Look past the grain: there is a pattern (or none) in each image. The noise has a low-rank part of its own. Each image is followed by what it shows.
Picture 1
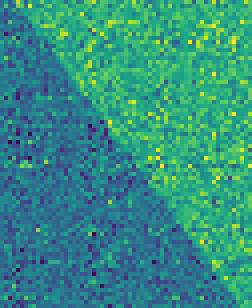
a sharp edge
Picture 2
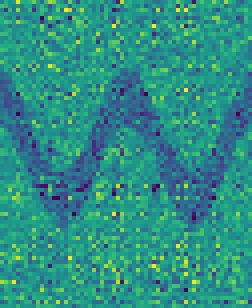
a wavy band
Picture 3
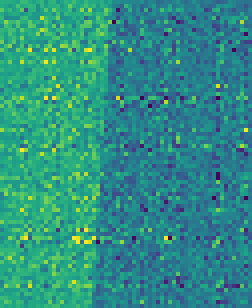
a sharp edge
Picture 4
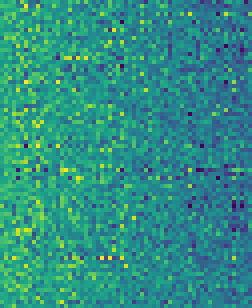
a smooth slope
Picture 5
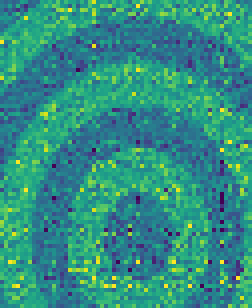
rings round one point
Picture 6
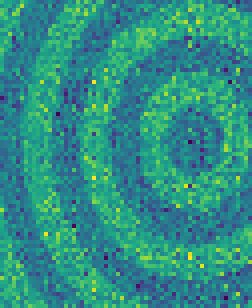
rings round one point
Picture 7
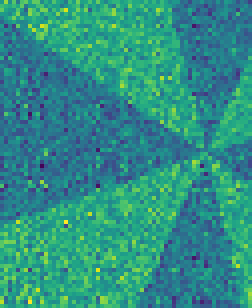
spokes from one point
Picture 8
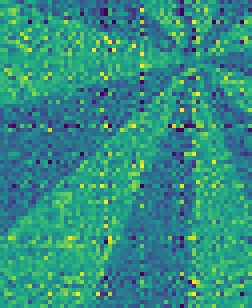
spokes from one point
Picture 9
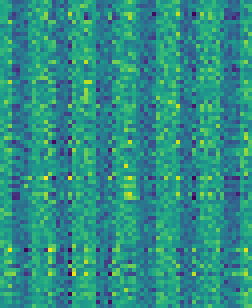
vertical stripes
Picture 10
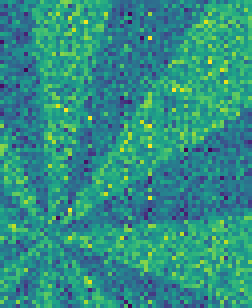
spokes from one point
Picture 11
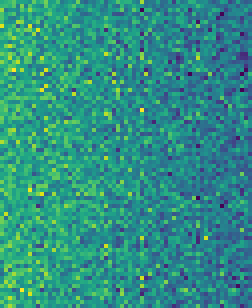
a smooth slope
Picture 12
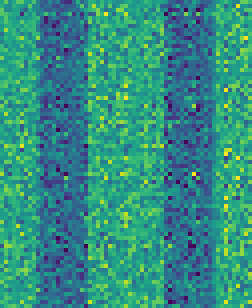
vertical stripes
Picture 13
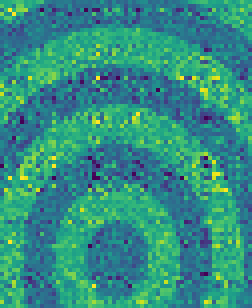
rings round one point
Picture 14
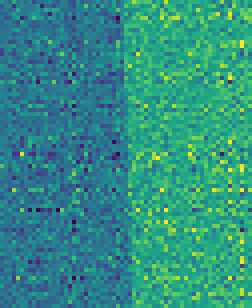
a sharp edge
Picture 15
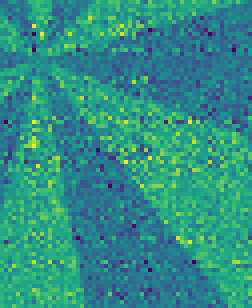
spokes from one point
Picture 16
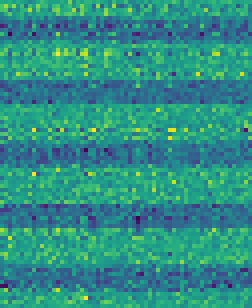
horizontal stripes
